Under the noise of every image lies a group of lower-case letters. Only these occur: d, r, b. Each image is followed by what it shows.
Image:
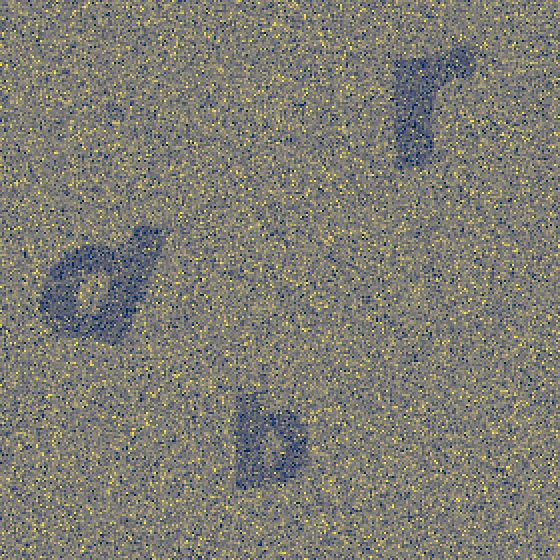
top right: r; middle left: d; bottom middle: b
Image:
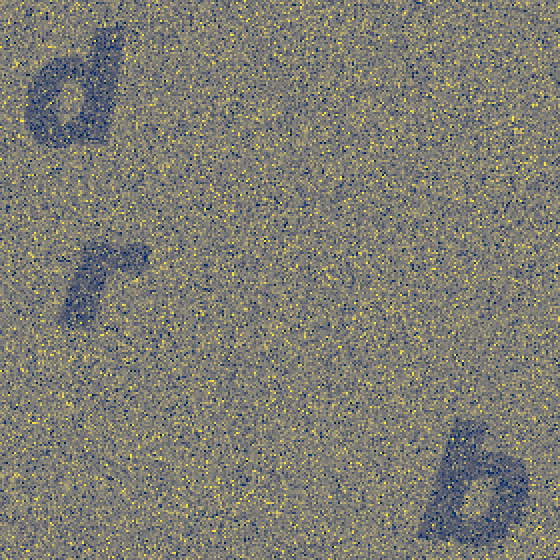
top left: d; middle left: r; bottom right: b
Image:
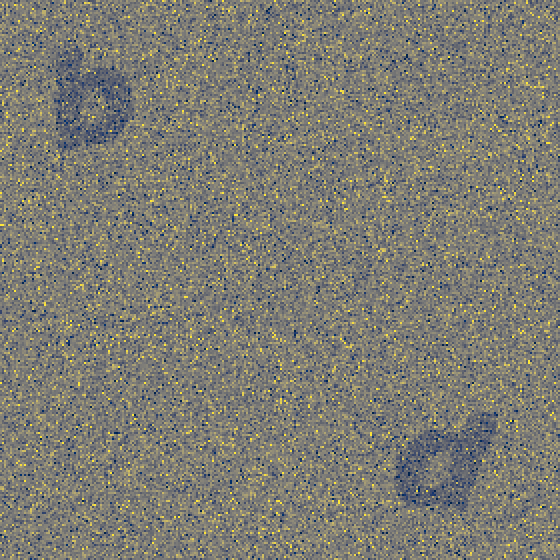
top left: b; bottom right: d
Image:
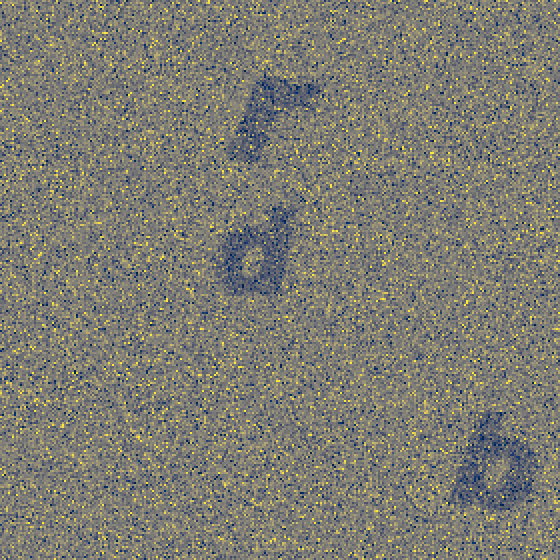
top middle: r; centre: d; bottom right: b
